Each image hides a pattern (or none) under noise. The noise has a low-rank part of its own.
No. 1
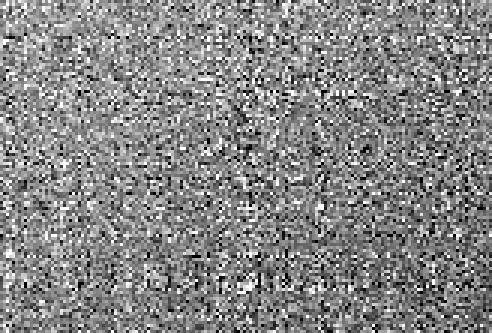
a smooth slope
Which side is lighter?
top left
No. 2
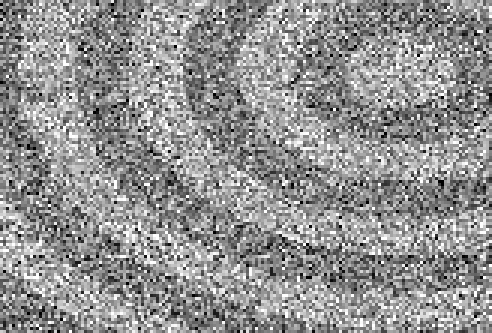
rings round one point
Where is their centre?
top right
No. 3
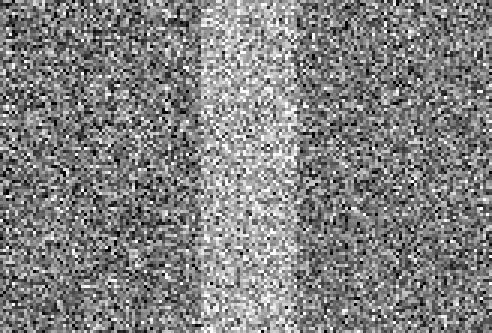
one vertical stripe
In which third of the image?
middle
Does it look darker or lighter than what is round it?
lighter
